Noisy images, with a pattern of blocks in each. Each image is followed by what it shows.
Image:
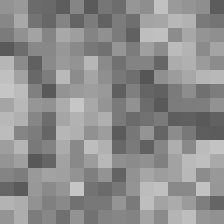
top and bottom mirror each other
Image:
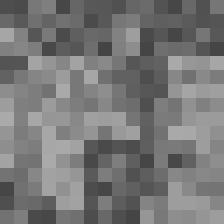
no symmetry
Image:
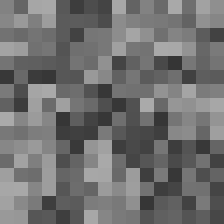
mirrored about the diagonal from the top left
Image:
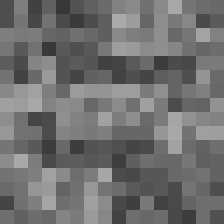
the same after a half turn
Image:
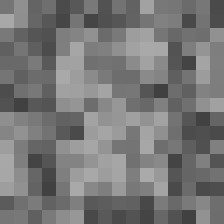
the same after a half turn
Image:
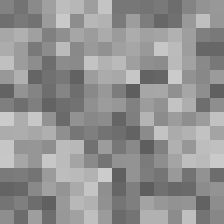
mirrored about the diagonal from the bottom left
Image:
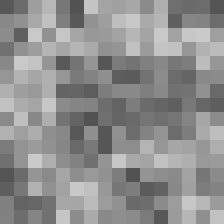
no symmetry
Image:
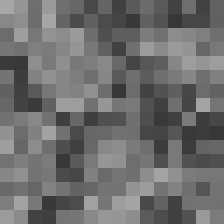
no symmetry
